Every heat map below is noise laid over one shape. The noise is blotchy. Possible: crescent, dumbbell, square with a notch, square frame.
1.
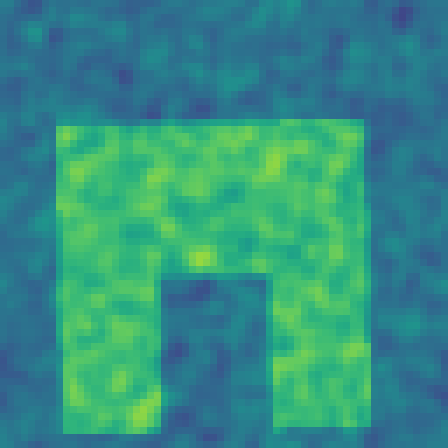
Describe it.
light square with a notch
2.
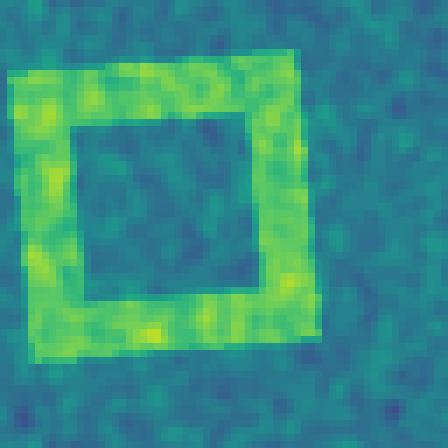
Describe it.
light square frame
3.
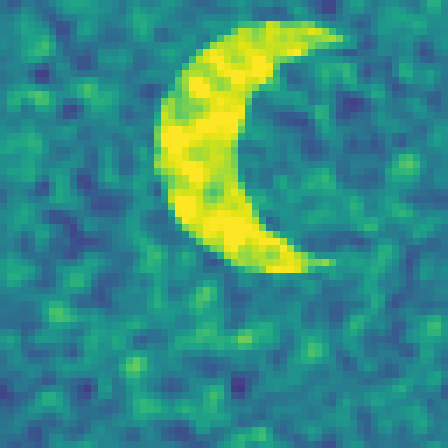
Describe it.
light crescent
